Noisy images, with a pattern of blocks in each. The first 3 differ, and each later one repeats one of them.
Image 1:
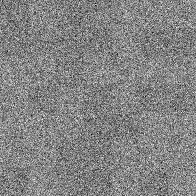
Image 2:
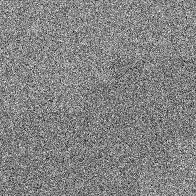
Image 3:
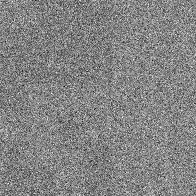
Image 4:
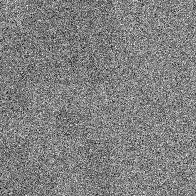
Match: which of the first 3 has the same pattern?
3
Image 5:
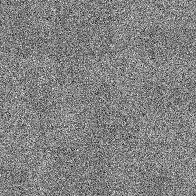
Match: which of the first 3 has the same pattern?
1
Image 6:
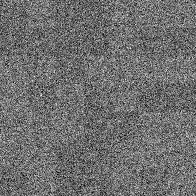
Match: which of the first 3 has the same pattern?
1
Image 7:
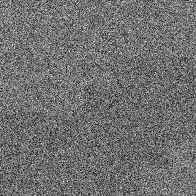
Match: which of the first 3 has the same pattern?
2
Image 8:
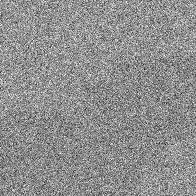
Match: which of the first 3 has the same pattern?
2
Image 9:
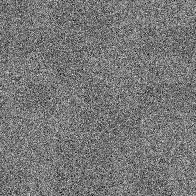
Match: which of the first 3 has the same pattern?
1
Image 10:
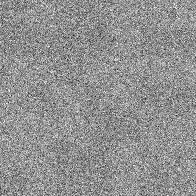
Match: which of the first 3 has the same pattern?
1
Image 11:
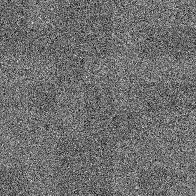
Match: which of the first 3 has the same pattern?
1
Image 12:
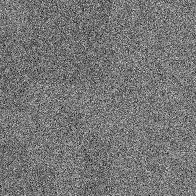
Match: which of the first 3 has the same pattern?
3
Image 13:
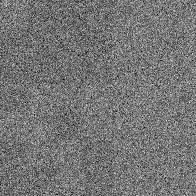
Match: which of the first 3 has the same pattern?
3
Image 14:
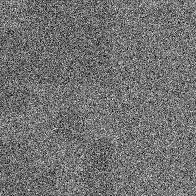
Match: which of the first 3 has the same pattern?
3
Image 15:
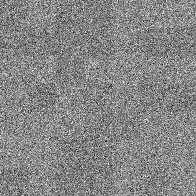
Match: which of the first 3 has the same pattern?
1
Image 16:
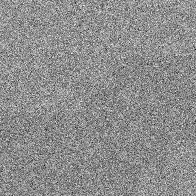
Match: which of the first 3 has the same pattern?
2
